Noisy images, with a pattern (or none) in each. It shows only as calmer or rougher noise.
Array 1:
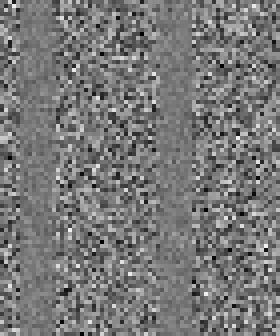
bands of columns
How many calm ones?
2
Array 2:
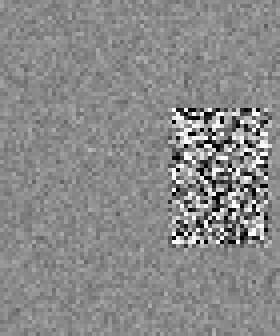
one block
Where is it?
middle right
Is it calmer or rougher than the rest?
rougher
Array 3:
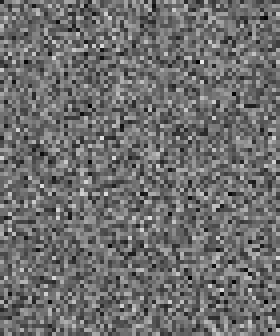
only noise
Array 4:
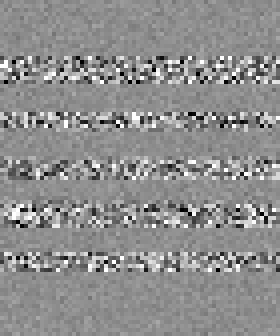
bands of rows
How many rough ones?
5
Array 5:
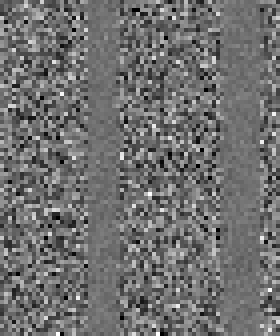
bands of columns
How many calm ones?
2
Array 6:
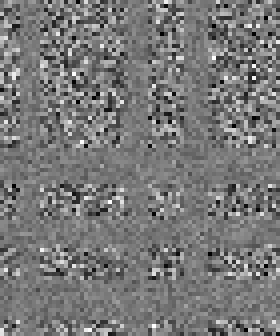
bands of rows crossing bands of columns
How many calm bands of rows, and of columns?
3 and 3
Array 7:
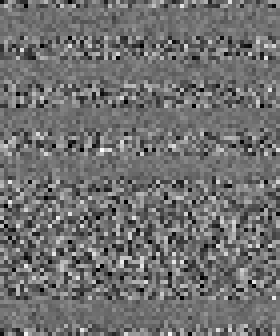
bands of rows
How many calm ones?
5
